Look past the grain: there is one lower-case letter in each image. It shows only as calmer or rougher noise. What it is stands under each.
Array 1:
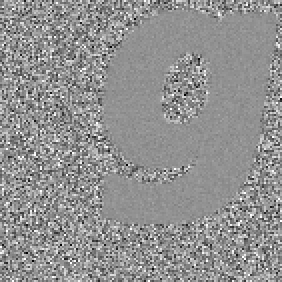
calm g
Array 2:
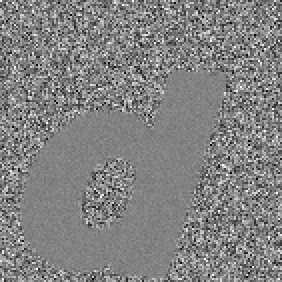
calm d
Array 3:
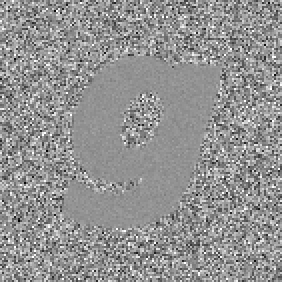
calm g
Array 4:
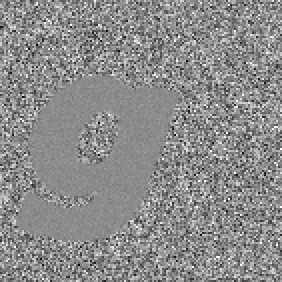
calm g
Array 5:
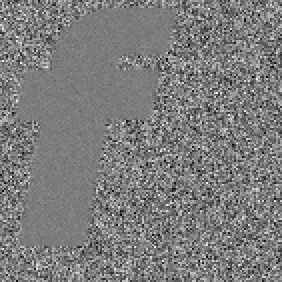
calm f
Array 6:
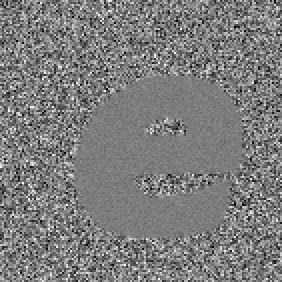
calm e
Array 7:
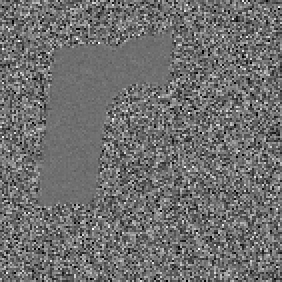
calm r
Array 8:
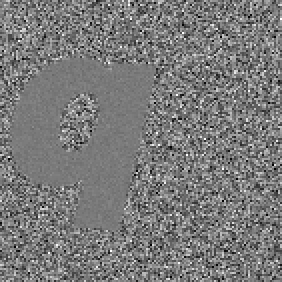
calm q
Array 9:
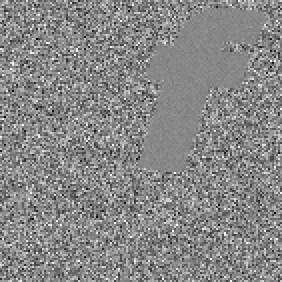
calm f
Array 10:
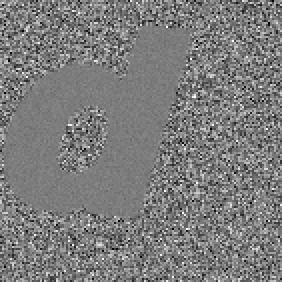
calm d
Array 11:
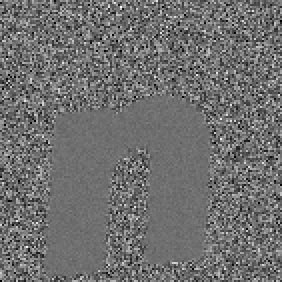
calm n
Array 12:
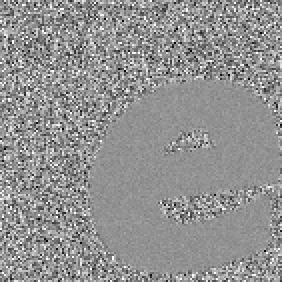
calm e
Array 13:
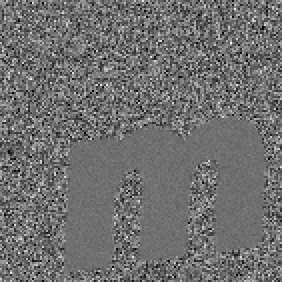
calm m
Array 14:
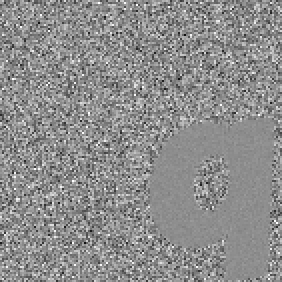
calm q
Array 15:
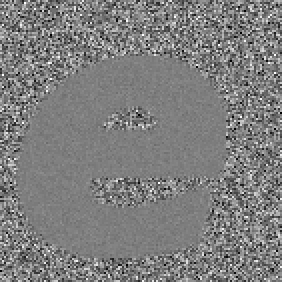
calm e
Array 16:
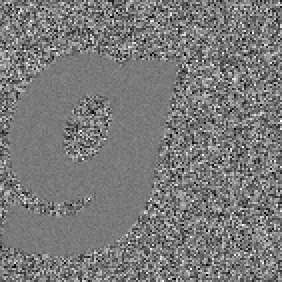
calm g
